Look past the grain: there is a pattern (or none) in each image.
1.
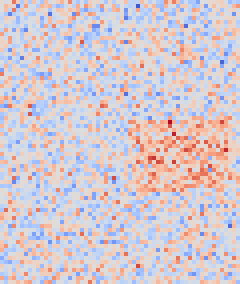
one block
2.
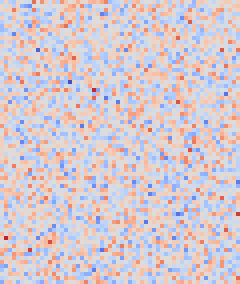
only noise
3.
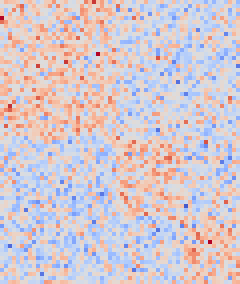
blocks along the diagonal
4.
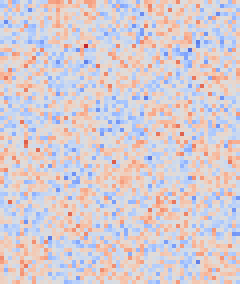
a checkerboard
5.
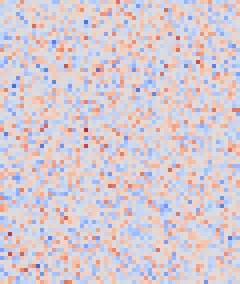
only noise
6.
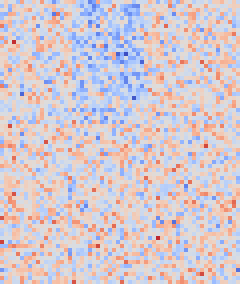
one block
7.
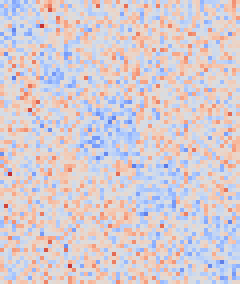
blocks along the diagonal
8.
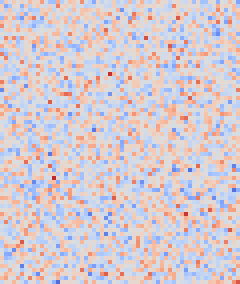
only noise
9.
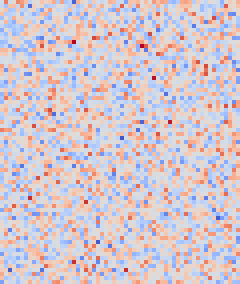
only noise
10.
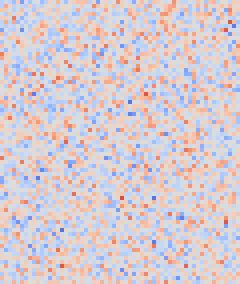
only noise
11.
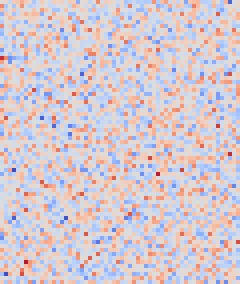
only noise
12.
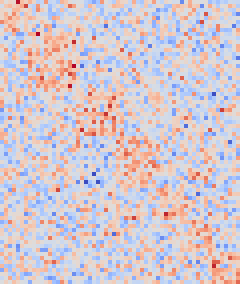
blocks along the diagonal
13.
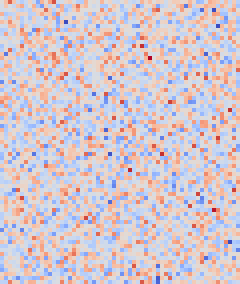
only noise
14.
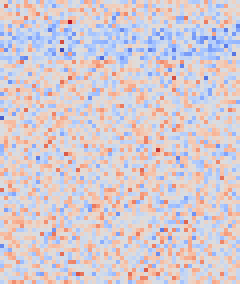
one band of rows
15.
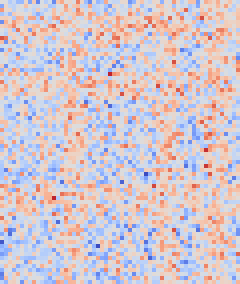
bands of rows crossing bands of columns
